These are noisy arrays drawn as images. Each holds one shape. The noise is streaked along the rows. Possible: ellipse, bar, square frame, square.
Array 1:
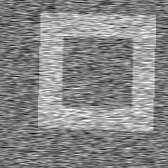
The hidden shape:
square frame
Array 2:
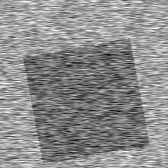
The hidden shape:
square
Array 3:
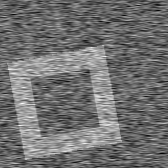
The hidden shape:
square frame
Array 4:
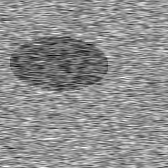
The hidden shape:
ellipse
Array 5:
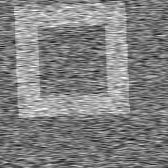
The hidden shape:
square frame
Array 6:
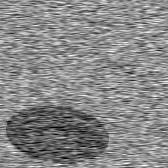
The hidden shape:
ellipse
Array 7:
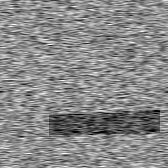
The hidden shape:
bar
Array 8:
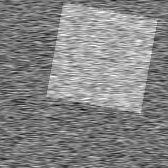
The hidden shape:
square
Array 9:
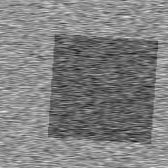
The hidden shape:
square
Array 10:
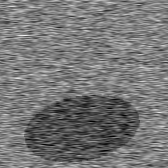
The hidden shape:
ellipse
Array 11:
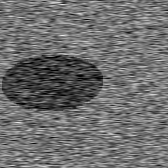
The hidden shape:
ellipse
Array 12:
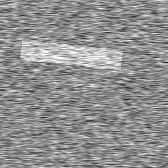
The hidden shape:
bar
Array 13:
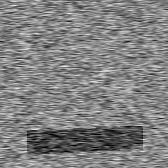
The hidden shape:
bar
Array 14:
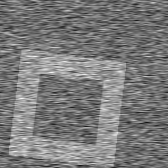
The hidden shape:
square frame
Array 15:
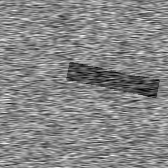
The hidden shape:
bar
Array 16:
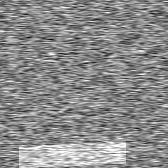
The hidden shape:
bar
